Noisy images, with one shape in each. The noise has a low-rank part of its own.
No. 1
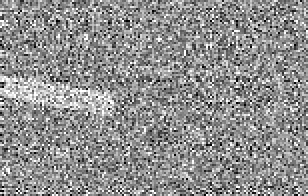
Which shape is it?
bar
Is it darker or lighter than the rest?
lighter
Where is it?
middle left
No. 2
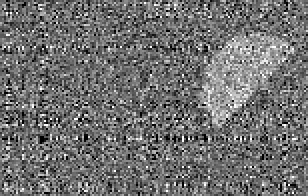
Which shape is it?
half disc
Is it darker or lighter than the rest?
lighter
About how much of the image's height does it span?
half
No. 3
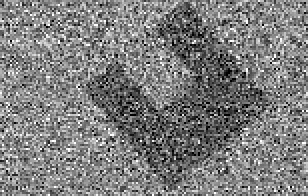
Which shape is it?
square with a notch
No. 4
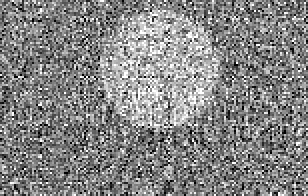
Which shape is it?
disc
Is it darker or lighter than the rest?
lighter
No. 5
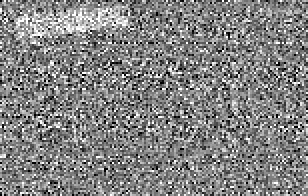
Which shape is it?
bar
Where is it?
top left
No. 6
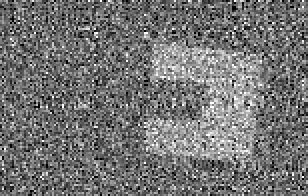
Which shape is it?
square with a notch
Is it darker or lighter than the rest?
lighter
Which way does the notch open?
left
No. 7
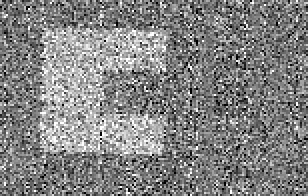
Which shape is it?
square with a notch
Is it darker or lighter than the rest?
lighter
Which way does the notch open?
right
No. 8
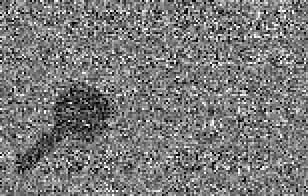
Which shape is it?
lollipop
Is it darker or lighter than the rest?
darker
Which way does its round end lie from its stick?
up and right
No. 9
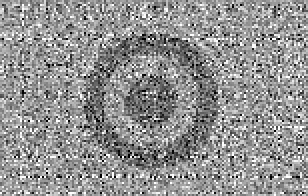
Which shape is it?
bullseye
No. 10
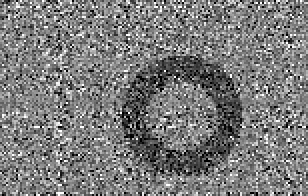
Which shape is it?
ring
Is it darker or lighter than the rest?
darker
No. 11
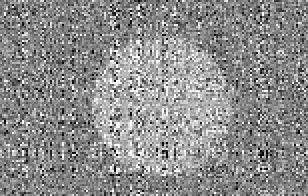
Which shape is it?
disc
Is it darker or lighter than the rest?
lighter
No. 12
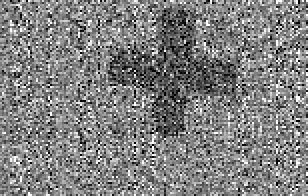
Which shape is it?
cross
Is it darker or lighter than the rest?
darker
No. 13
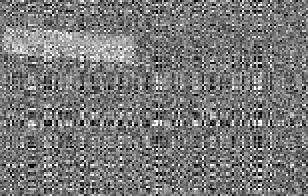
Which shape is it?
bar
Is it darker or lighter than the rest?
lighter
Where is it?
top left
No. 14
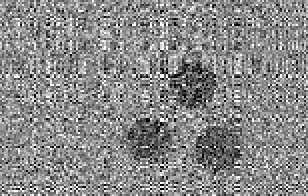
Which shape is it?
three dots
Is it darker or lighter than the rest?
darker
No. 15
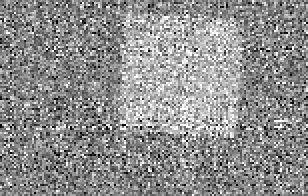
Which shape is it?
square
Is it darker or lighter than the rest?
lighter
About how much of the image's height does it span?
two thirds
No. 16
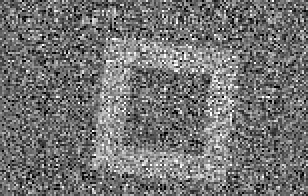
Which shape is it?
square frame
